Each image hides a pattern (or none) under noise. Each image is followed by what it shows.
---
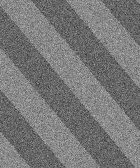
diagonal stripes
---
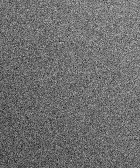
a smooth slope
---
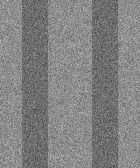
vertical stripes
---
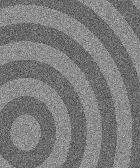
rings round one point
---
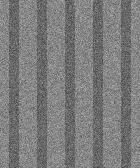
vertical stripes
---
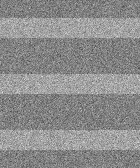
horizontal stripes
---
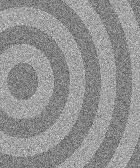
rings round one point
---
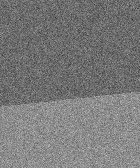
a sharp edge
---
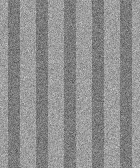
vertical stripes
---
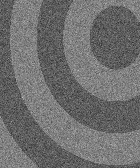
rings round one point
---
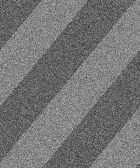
diagonal stripes
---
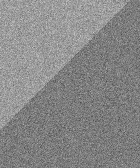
a sharp edge
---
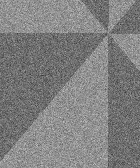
spokes from one point
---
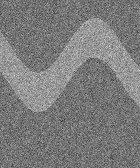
a wavy band
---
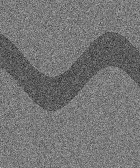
a wavy band
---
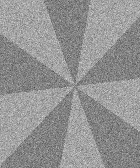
spokes from one point
